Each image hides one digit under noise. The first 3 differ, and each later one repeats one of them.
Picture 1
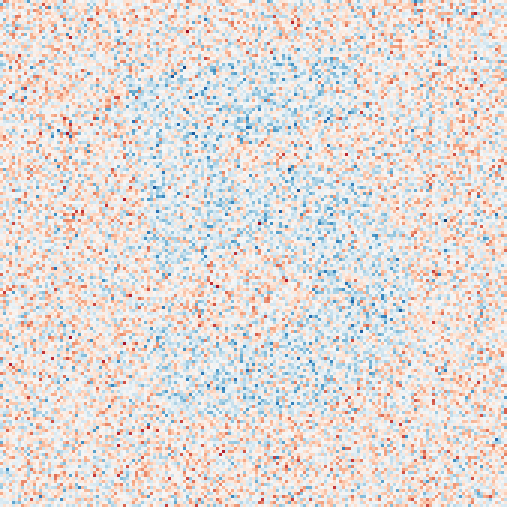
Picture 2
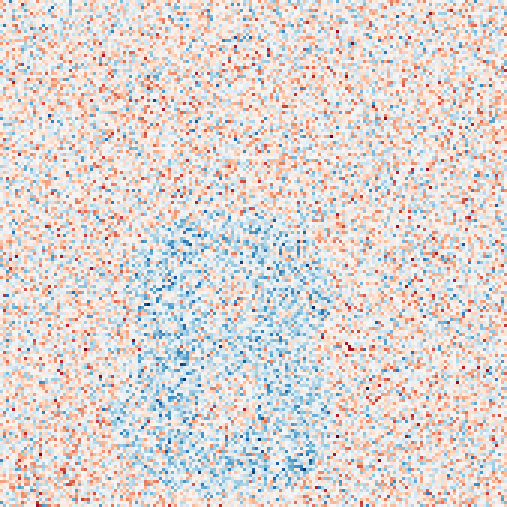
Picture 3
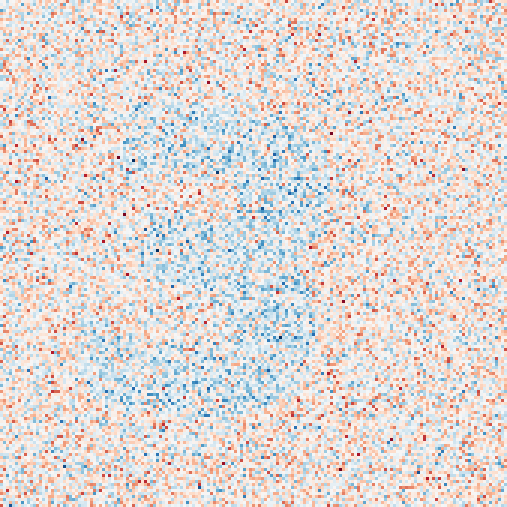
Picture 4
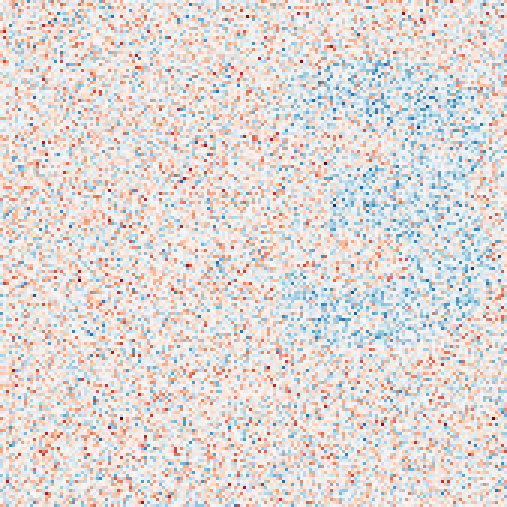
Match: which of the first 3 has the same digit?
3
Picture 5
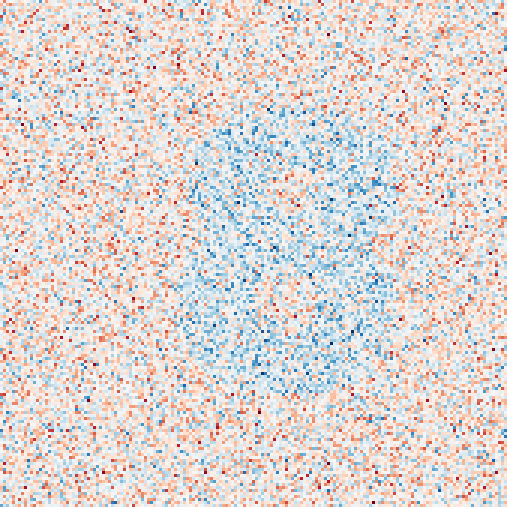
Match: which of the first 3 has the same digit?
2
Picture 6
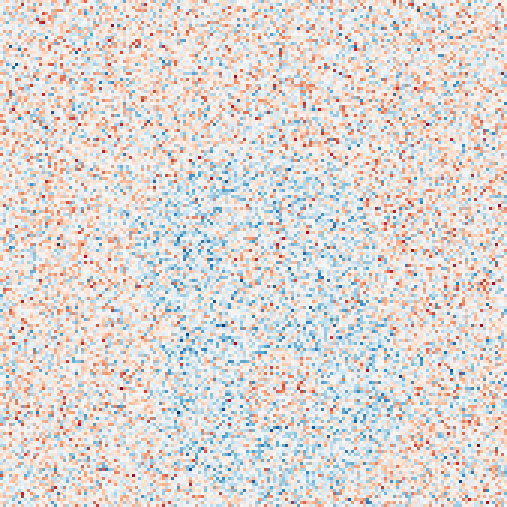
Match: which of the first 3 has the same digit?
2
